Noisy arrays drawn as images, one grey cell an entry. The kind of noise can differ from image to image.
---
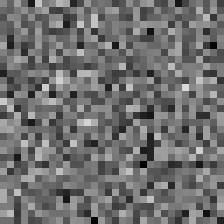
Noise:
independent entries
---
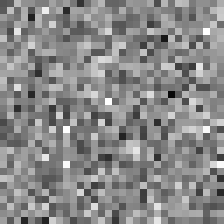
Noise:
independent entries
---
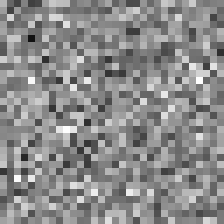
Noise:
independent entries
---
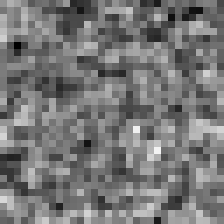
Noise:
blotchy
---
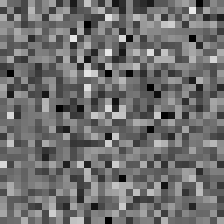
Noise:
low rank plus noise
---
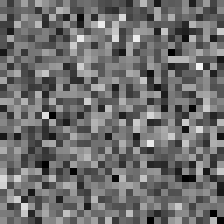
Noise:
independent entries
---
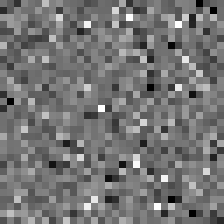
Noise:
heavy tails
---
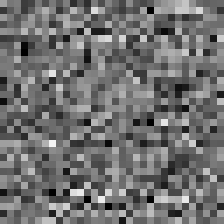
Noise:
low rank plus noise
